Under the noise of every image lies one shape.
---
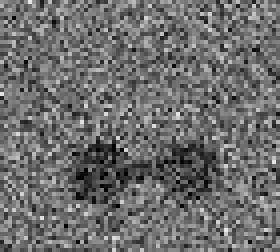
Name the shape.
dumbbell
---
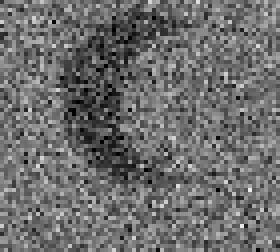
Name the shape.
crescent
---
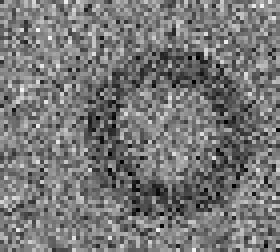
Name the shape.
ring
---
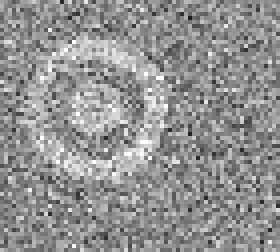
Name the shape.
bullseye
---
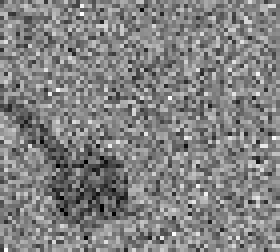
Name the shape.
lollipop
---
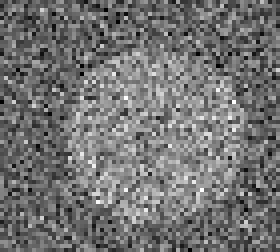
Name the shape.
disc
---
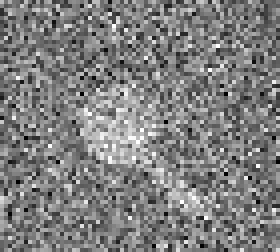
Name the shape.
lollipop
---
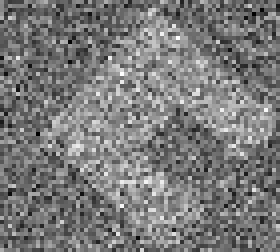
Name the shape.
square with a notch
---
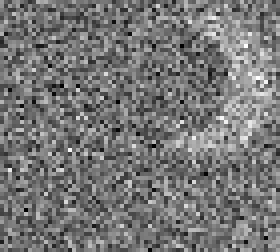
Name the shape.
crescent
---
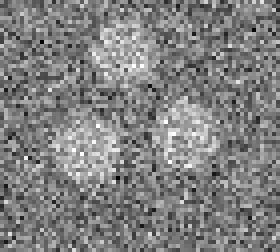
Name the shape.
three dots
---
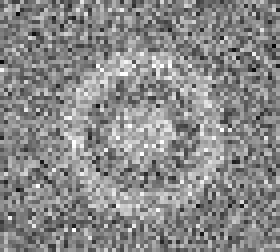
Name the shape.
bullseye
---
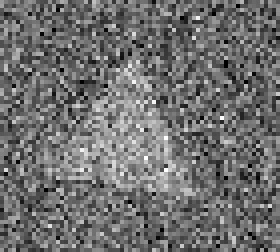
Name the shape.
triangle
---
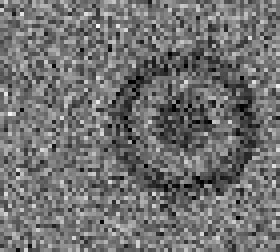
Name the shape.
bullseye
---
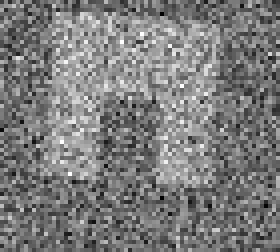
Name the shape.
square with a notch
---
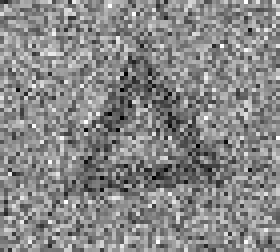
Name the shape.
triangle frame
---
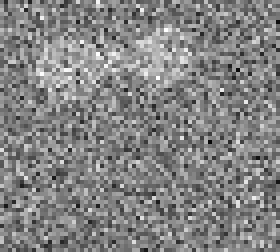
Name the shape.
dumbbell
